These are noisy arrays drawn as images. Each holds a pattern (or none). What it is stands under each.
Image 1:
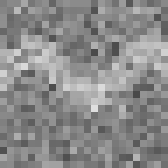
a wavy band
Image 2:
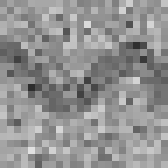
a wavy band
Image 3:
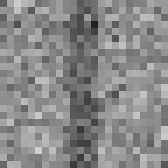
one vertical stripe
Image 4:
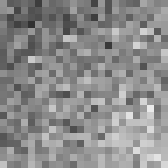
a smooth slope
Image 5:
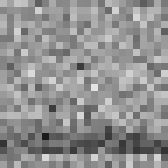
one horizontal stripe
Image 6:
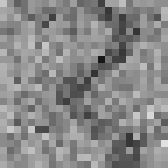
a wavy band
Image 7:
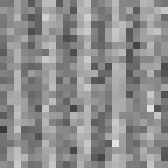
vertical stripes
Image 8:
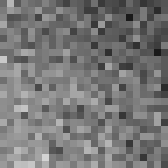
a smooth slope
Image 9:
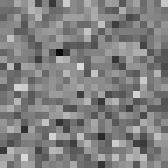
only noise
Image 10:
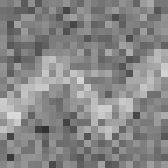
a wavy band
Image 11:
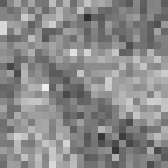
spokes from one point
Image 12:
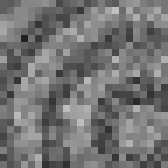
rings round one point
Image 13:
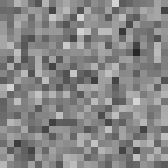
only noise
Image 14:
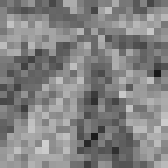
spokes from one point
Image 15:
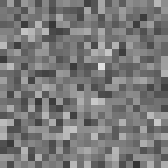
only noise
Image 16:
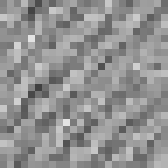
diagonal stripes
